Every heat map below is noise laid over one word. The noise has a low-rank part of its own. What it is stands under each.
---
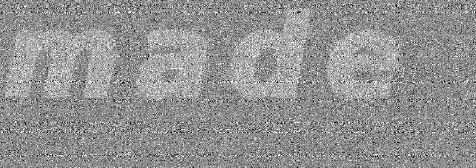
made
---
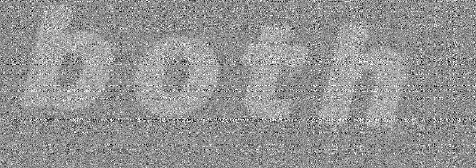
both
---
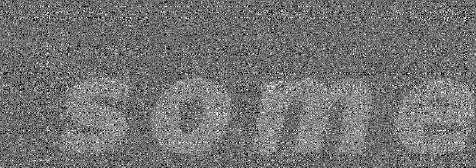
some
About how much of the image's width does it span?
nearly all
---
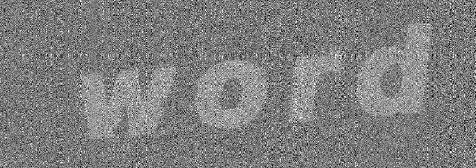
word
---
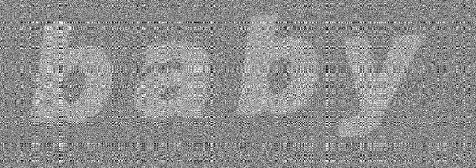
baby
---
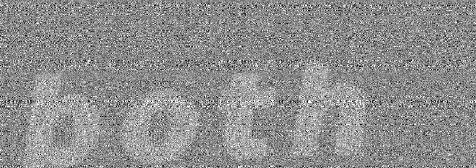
both
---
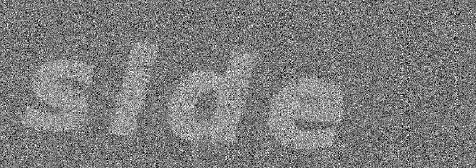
side
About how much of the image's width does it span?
two thirds
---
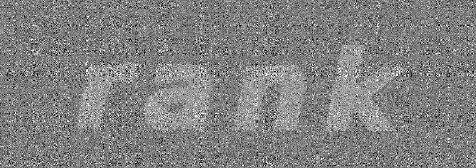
rank
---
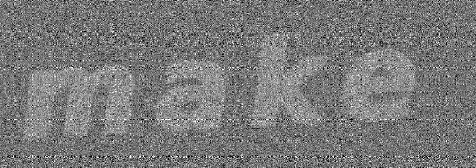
make
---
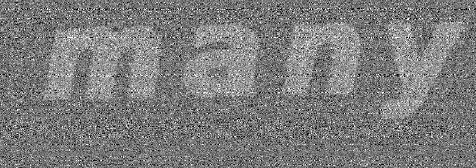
many
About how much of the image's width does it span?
nearly all
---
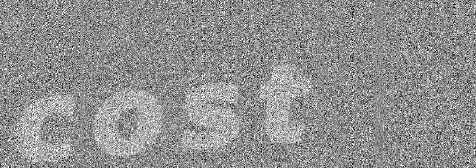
cost
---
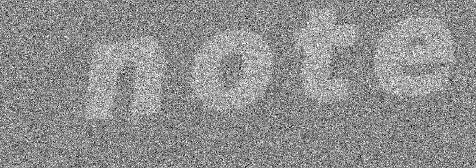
note
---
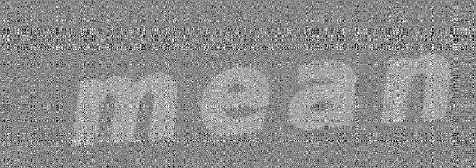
mean
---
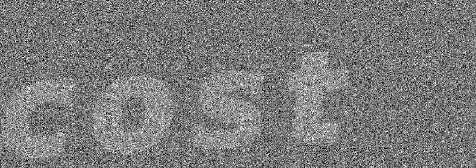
cost
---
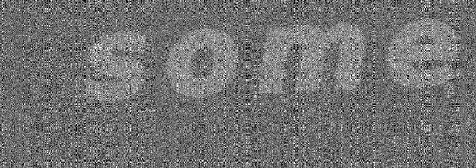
some
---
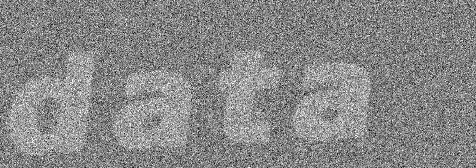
data
